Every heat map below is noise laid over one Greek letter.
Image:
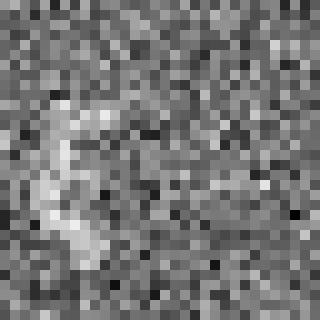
xi
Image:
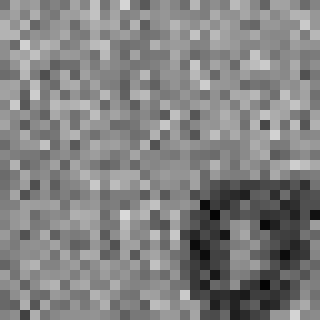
sigma
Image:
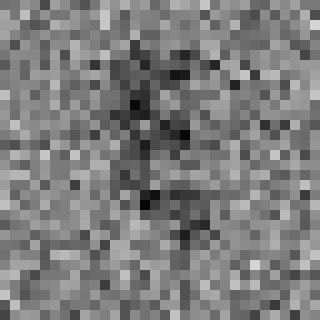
xi
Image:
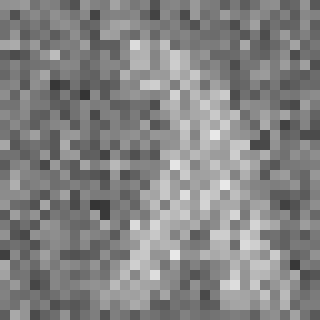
lambda
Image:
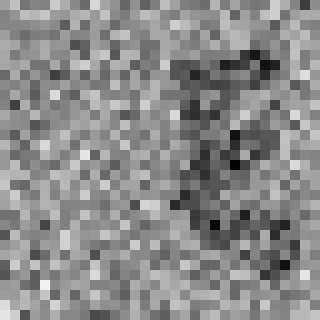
xi
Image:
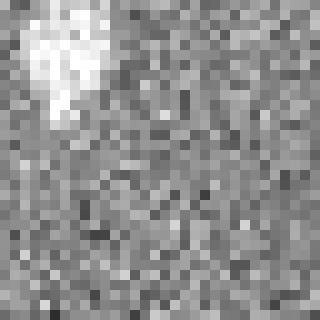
phi
